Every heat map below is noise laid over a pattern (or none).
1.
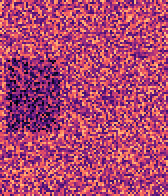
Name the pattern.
one block
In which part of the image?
middle left
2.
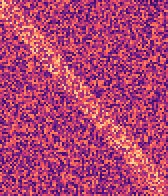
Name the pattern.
a diagonal band
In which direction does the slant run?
top left to bottom right
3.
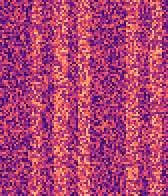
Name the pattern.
bands of columns
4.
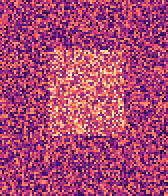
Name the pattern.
one block
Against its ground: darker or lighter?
lighter
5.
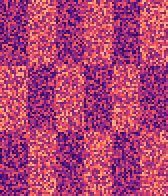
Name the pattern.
a checkerboard
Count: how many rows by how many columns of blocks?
3 by 6
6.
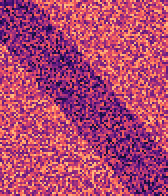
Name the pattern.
a diagonal band
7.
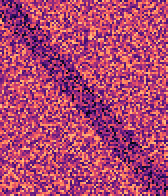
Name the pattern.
a diagonal band
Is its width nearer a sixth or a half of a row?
a sixth
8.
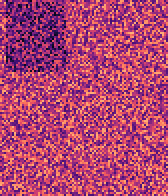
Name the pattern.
one block
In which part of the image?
top left
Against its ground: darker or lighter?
darker
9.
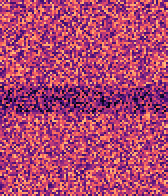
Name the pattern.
one band of rows
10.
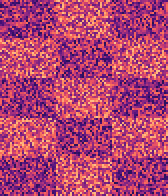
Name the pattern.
a checkerboard
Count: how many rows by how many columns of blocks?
5 by 3
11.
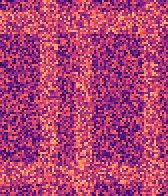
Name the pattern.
bands of rows crossing bands of columns
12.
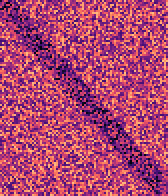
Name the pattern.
a diagonal band
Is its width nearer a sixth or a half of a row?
a sixth
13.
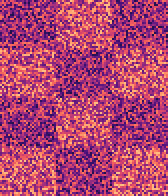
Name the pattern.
a checkerboard
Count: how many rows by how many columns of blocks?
4 by 3
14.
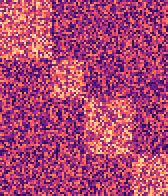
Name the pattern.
blocks along the diagonal
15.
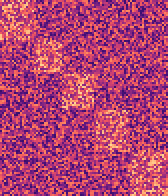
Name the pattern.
blocks along the diagonal
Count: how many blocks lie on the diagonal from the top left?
5
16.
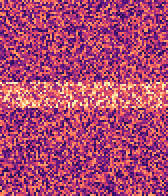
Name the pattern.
one band of rows
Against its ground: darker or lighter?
lighter
